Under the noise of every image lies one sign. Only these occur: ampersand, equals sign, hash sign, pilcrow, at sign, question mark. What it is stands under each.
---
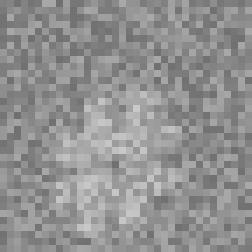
hash sign
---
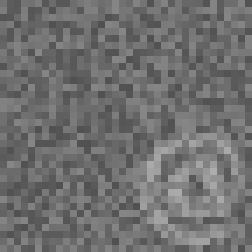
at sign
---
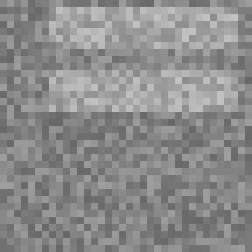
equals sign
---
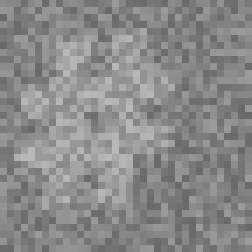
hash sign
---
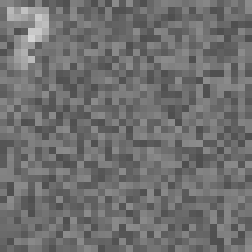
question mark
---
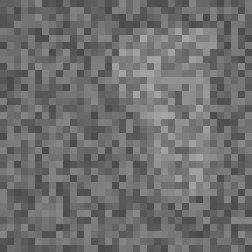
pilcrow
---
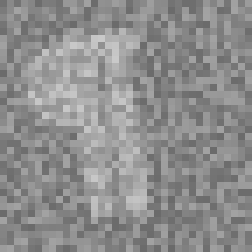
pilcrow
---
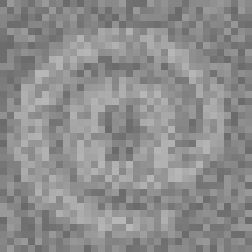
at sign
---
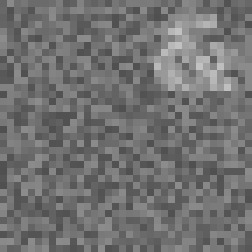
ampersand
